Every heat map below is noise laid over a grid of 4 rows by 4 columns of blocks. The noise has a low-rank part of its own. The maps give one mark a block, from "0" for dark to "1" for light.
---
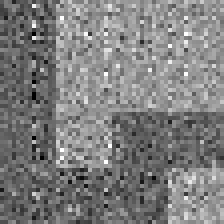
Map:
0 1 1 1
0 1 1 1
0 1 0 0
0 0 0 1
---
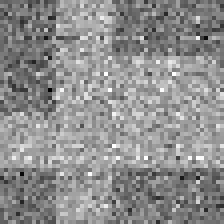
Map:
0 1 0 0
0 1 1 1
1 1 1 1
0 1 0 0
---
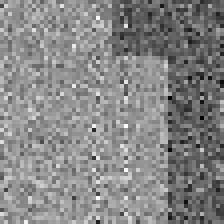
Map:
1 1 0 0
1 1 1 0
1 1 1 0
1 1 1 0
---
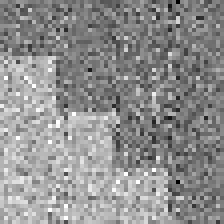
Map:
0 0 0 0
1 0 0 0
1 1 0 0
1 1 1 0
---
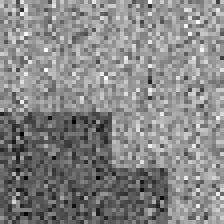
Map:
1 1 1 1
1 1 1 1
0 0 1 1
0 0 0 1
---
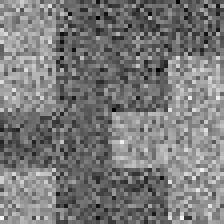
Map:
1 0 0 0
1 0 0 1
0 0 1 1
1 0 0 1
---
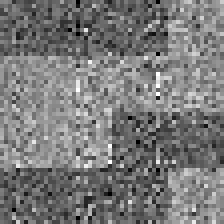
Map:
0 0 0 1
1 1 1 1
1 1 0 0
0 0 0 1
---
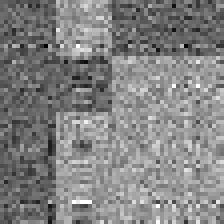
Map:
0 1 0 0
0 0 1 1
0 1 1 1
0 1 1 1
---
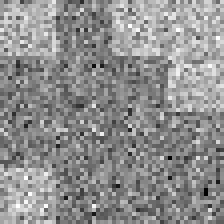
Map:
1 0 1 1
0 0 0 1
0 0 0 0
1 0 0 0
